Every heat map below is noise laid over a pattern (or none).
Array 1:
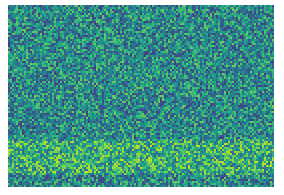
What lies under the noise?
one horizontal stripe
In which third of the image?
bottom
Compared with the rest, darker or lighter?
lighter
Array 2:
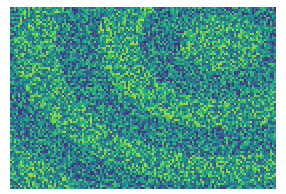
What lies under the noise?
rings round one point
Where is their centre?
top right
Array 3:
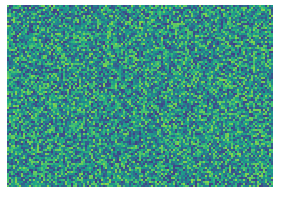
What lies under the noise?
only noise
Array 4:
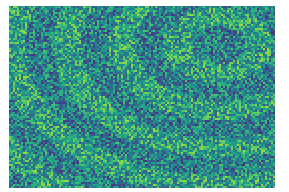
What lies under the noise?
rings round one point
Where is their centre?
top right
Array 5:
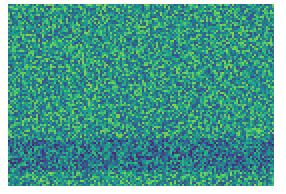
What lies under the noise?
one horizontal stripe
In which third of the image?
bottom
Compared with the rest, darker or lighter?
darker
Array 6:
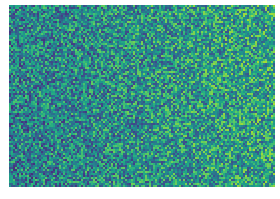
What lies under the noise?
a smooth slope
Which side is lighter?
right
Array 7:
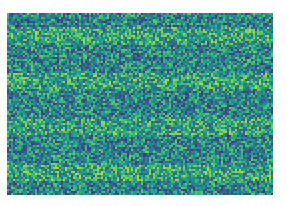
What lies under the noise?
horizontal stripes
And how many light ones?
4
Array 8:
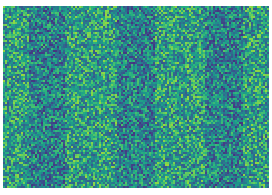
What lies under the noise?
vertical stripes
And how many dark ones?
3
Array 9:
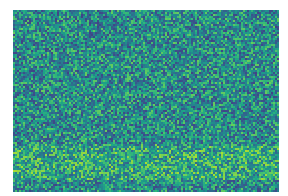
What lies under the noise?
one horizontal stripe
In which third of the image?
bottom
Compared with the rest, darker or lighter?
lighter
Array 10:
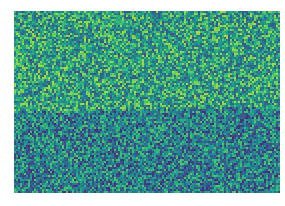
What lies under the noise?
a sharp edge
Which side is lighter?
top
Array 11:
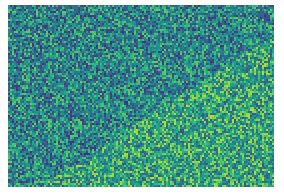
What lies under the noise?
a sharp edge
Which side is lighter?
bottom right
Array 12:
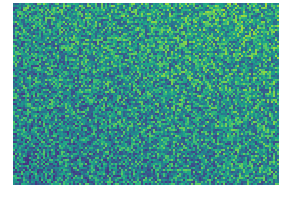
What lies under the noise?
a smooth slope
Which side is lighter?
top right
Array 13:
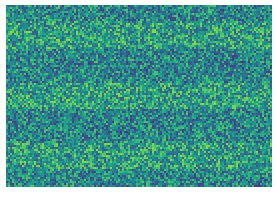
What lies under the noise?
horizontal stripes
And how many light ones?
3
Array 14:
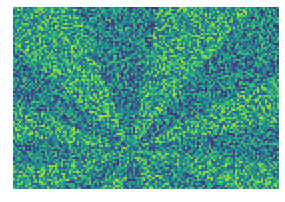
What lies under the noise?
spokes from one point
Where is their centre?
bottom middle
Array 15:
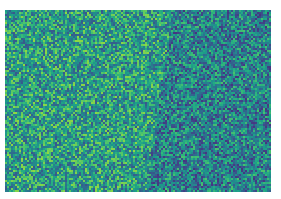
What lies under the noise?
a sharp edge
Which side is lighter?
left
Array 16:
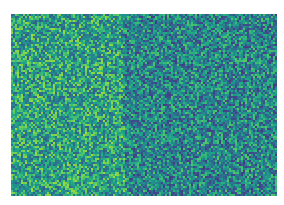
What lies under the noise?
a sharp edge
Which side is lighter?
left
